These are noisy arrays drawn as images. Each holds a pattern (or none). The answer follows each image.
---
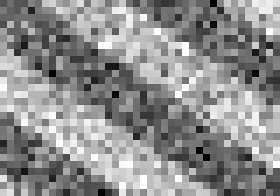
diagonal stripes
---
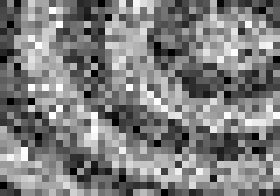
rings round one point
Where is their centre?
top right
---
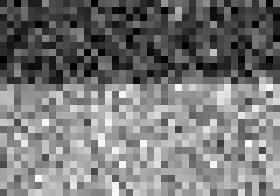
a sharp edge
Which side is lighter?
bottom
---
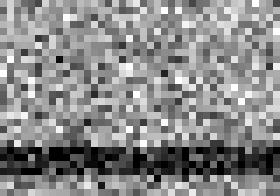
one horizontal stripe
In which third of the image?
bottom
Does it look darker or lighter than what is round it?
darker
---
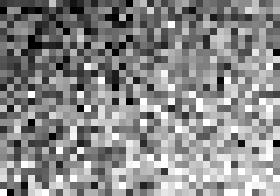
a smooth slope
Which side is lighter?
bottom right
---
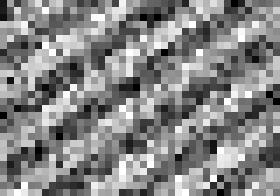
diagonal stripes
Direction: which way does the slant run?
bottom left to top right
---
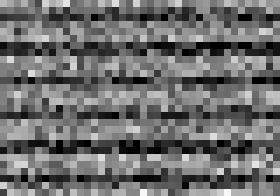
horizontal stripes
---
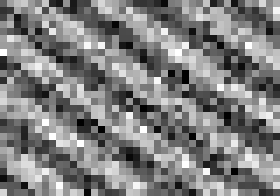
diagonal stripes
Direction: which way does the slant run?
top left to bottom right
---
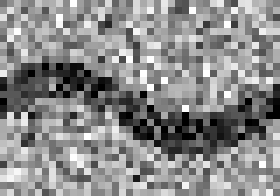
a wavy band
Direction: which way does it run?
left to right
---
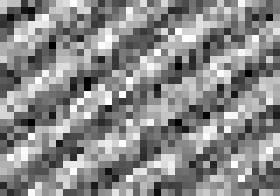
diagonal stripes
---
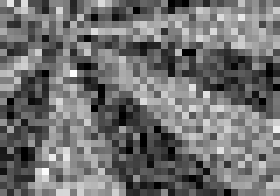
spokes from one point
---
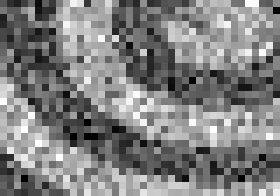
rings round one point
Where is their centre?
top right
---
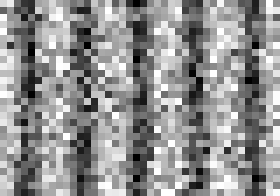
vertical stripes
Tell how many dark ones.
5
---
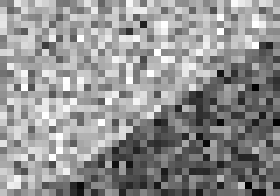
a sharp edge
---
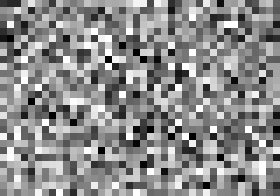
only noise
